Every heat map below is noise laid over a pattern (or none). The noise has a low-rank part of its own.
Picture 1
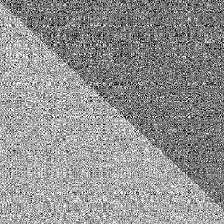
a sharp edge
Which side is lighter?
bottom left
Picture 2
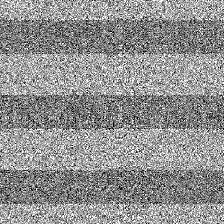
horizontal stripes
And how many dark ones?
3
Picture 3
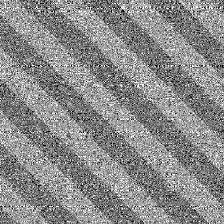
diagonal stripes
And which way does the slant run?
top left to bottom right
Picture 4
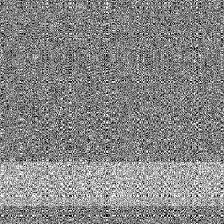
one horizontal stripe
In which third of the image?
bottom
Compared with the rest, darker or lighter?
lighter
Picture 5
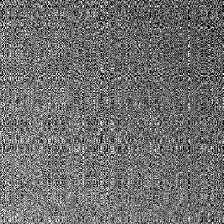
a smooth slope
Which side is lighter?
bottom left
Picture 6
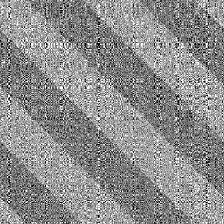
diagonal stripes
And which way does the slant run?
top left to bottom right
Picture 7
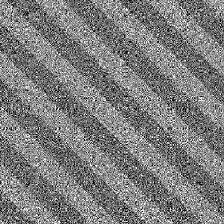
diagonal stripes
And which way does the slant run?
top left to bottom right
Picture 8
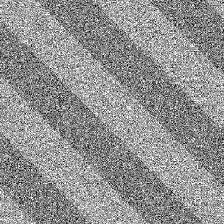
diagonal stripes
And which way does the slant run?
top left to bottom right
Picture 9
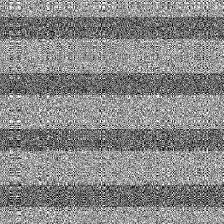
horizontal stripes
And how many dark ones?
4
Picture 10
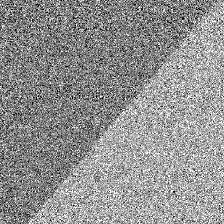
a sharp edge
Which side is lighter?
bottom right
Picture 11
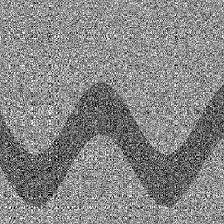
a wavy band
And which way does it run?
left to right
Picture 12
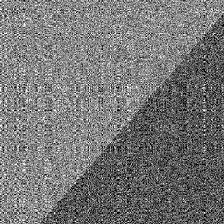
a sharp edge
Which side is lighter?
top left
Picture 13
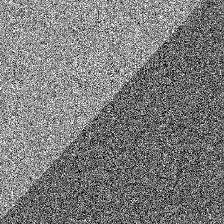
a sharp edge
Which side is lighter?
top left
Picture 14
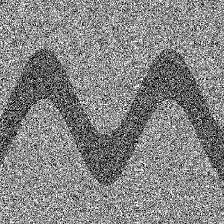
a wavy band
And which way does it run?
left to right
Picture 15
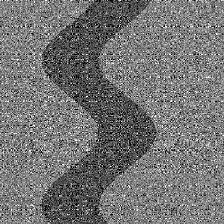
a wavy band
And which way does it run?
top to bottom
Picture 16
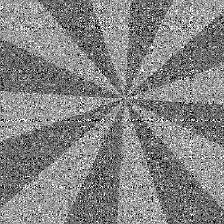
spokes from one point
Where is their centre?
centre
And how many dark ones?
8
